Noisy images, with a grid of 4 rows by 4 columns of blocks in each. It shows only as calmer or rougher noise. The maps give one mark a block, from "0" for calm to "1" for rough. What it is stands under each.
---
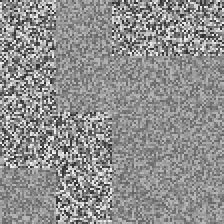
1011
1000
1100
0100
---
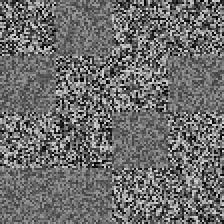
1011
0110
1101
0011
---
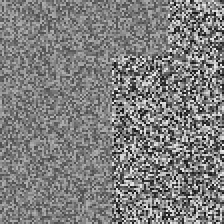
0001
0011
0011
0011
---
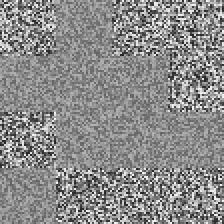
1011
0001
1000
0111
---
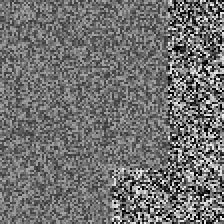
0001
0001
0001
0011
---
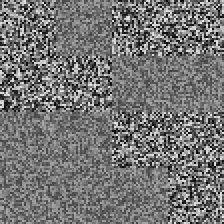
1011
1100
0011
0001
